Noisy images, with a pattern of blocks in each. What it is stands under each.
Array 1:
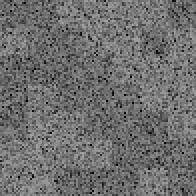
mirrored about the diagonal from the bottom left
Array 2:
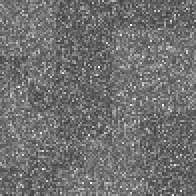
no symmetry
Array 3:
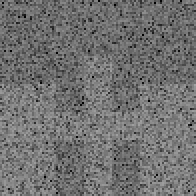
left and right mirror each other
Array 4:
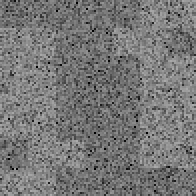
the same after a half turn
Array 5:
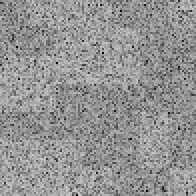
no symmetry
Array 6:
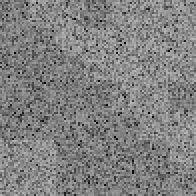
mirrored about the diagonal from the bottom left
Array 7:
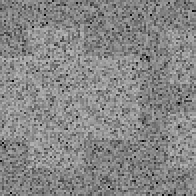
top and bottom mirror each other
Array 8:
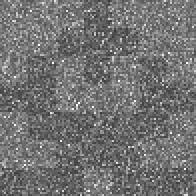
left and right mirror each other
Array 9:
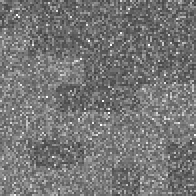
no symmetry
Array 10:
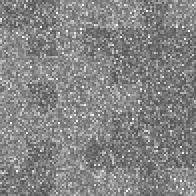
top and bottom mirror each other
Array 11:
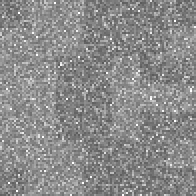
top and bottom mirror each other
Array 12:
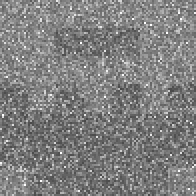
left and right mirror each other
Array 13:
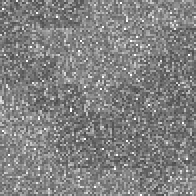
no symmetry
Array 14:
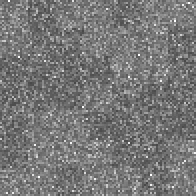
the same after a half turn
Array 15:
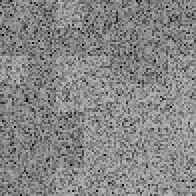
mirrored about the diagonal from the top left
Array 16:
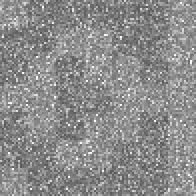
top and bottom mirror each other
